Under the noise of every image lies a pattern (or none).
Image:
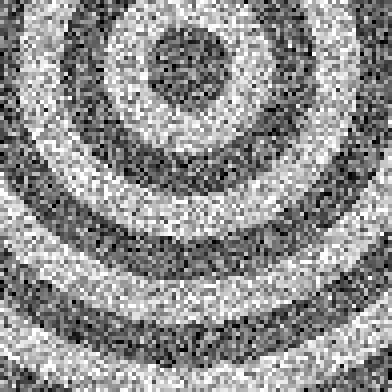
rings round one point
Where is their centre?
top middle
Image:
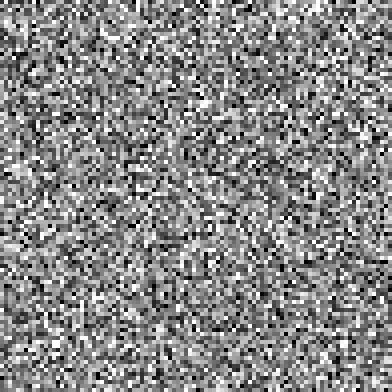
only noise
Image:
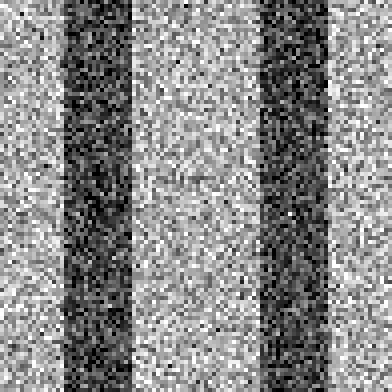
vertical stripes
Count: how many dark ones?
2
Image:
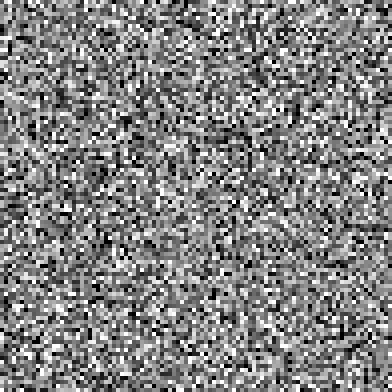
only noise
